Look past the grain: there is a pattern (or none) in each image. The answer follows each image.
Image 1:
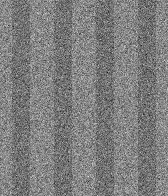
vertical stripes
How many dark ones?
4
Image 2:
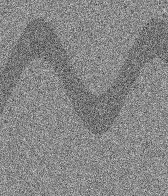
a wavy band
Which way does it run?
left to right
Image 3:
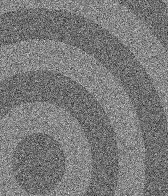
rings round one point
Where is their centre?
bottom left
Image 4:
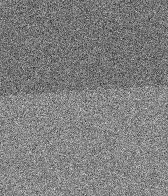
a sharp edge
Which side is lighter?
bottom
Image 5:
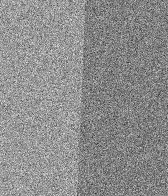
a sharp edge
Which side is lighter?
left
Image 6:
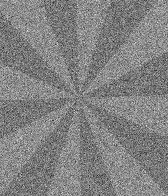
spokes from one point
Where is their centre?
centre
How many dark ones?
8
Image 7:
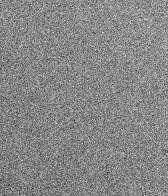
a smooth slope
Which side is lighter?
top right
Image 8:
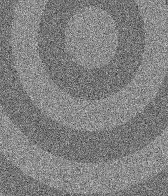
rings round one point
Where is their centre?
top middle
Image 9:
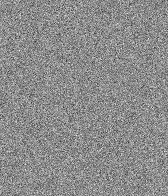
only noise
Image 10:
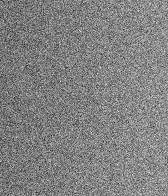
a smooth slope
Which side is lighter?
right
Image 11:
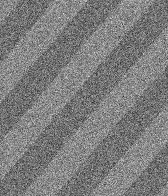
diagonal stripes
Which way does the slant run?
bottom left to top right
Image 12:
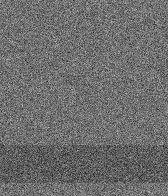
one horizontal stripe
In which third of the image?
bottom
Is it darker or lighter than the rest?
darker
